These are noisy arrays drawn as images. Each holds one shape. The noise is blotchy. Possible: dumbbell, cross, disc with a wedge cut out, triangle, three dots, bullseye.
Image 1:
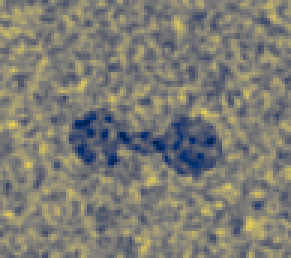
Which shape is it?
dumbbell
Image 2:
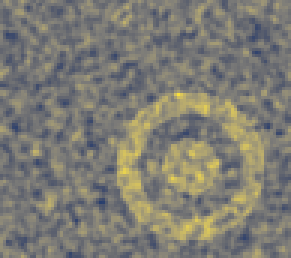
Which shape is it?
bullseye
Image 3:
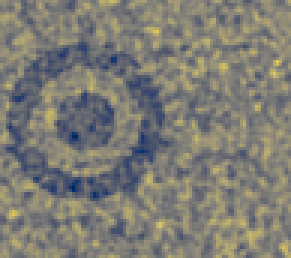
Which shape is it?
bullseye
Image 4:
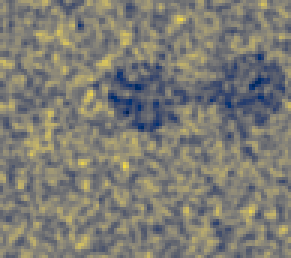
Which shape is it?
dumbbell
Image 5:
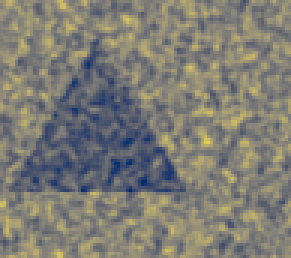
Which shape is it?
triangle
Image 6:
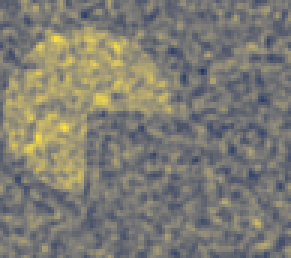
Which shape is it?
disc with a wedge cut out
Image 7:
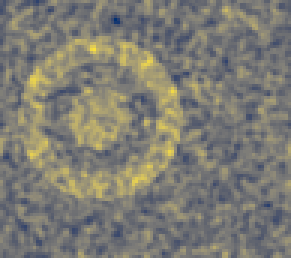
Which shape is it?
bullseye
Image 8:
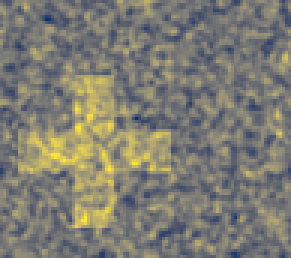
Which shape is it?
cross
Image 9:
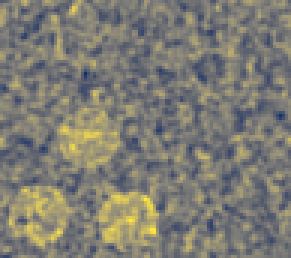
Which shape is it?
three dots
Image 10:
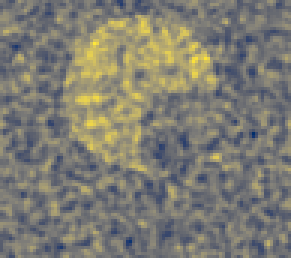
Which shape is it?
disc with a wedge cut out
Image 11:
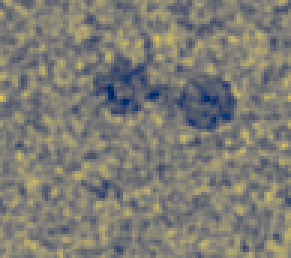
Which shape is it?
dumbbell
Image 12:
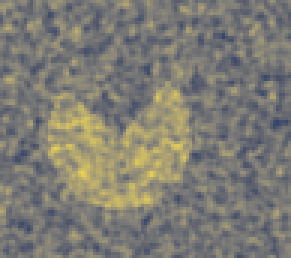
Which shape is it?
disc with a wedge cut out
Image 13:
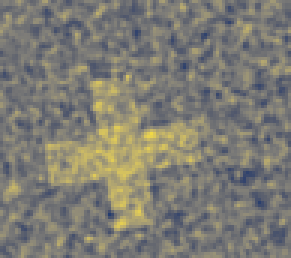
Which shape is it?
cross
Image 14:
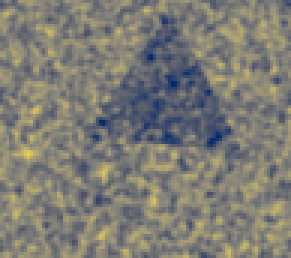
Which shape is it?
triangle
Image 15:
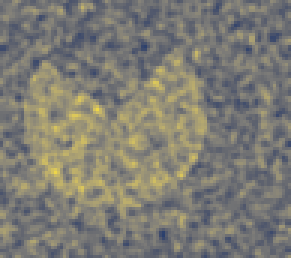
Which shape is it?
disc with a wedge cut out
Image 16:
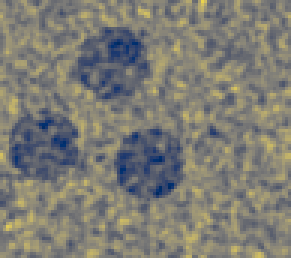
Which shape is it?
three dots
